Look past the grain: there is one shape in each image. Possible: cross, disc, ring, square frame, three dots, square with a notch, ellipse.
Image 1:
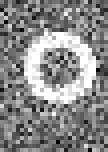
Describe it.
light ring
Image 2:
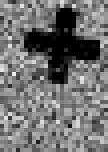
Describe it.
dark cross
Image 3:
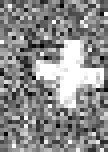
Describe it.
light cross
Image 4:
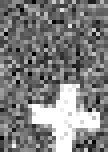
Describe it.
light cross
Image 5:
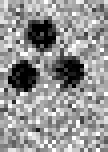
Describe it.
dark three dots
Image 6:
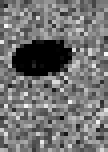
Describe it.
dark ellipse
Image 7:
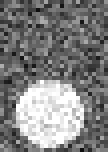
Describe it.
light disc
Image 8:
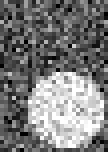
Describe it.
light disc
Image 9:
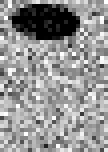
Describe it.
dark ellipse
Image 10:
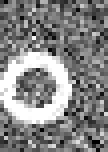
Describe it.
light ring
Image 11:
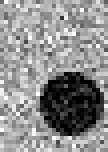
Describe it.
dark disc
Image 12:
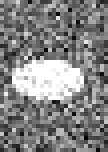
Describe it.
light ellipse
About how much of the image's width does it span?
two thirds
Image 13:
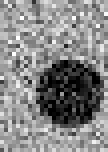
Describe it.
dark disc
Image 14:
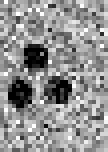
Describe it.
dark three dots
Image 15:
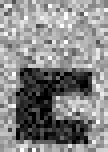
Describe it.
dark square with a notch
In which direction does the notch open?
right
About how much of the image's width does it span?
two thirds
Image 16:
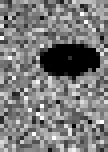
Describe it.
dark ellipse
